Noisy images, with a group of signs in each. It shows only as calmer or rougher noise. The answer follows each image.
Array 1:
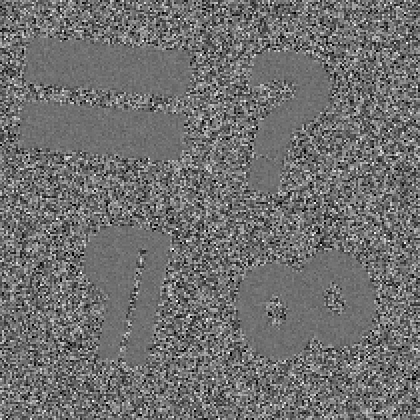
top left: equals sign; top right: question mark; bottom left: pilcrow; bottom right: infinity sign
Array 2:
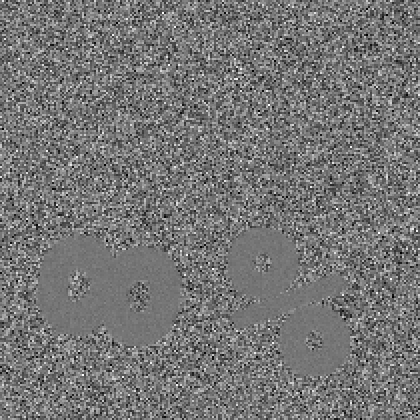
bottom left: infinity sign; bottom right: percent sign
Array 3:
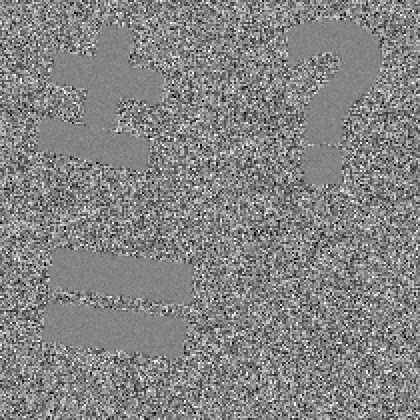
top left: plus-minus sign; top right: question mark; bottom left: equals sign
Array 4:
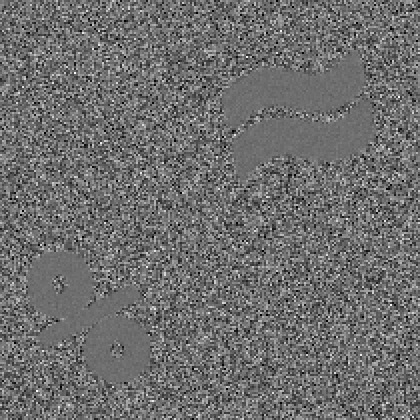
top right: approximately sign; bottom left: percent sign
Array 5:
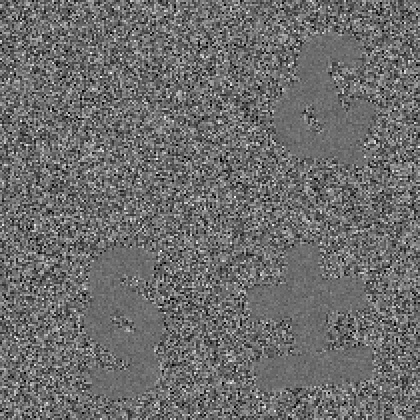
top right: ampersand; bottom left: section sign; bottom right: plus-minus sign
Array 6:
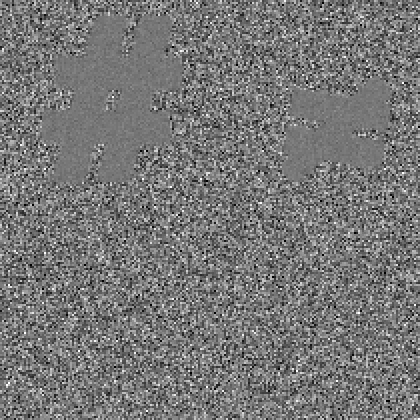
top left: hash sign; top right: not-equal sign
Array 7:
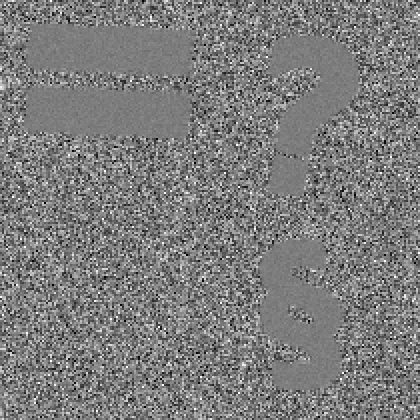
top left: equals sign; top right: question mark; bottom right: section sign
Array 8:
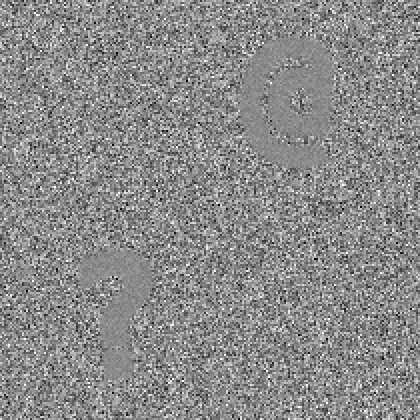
top right: at sign; bottom left: question mark
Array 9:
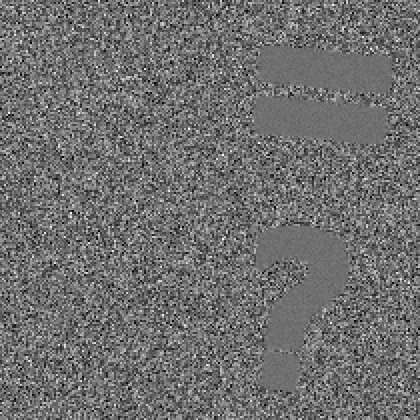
top right: equals sign; bottom right: question mark
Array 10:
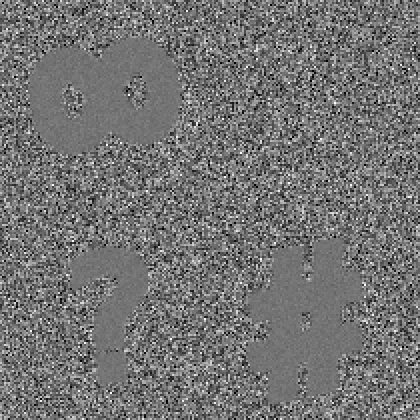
top left: infinity sign; bottom left: question mark; bottom right: hash sign
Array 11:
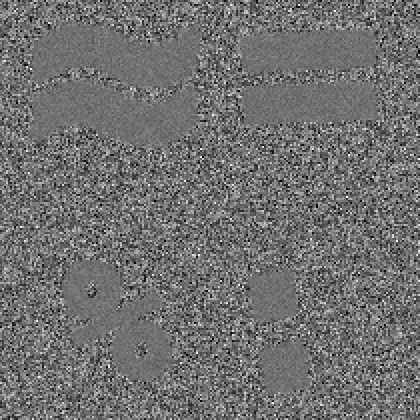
top left: approximately sign; top right: equals sign; bottom left: percent sign; bottom right: colon
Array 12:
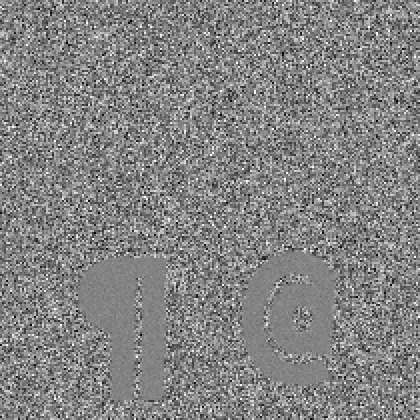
bottom left: pilcrow; bottom right: at sign
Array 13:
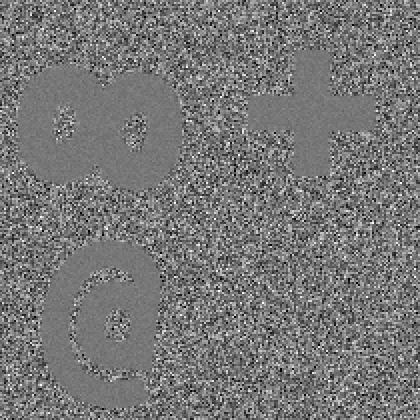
top left: infinity sign; top right: plus sign; bottom left: at sign
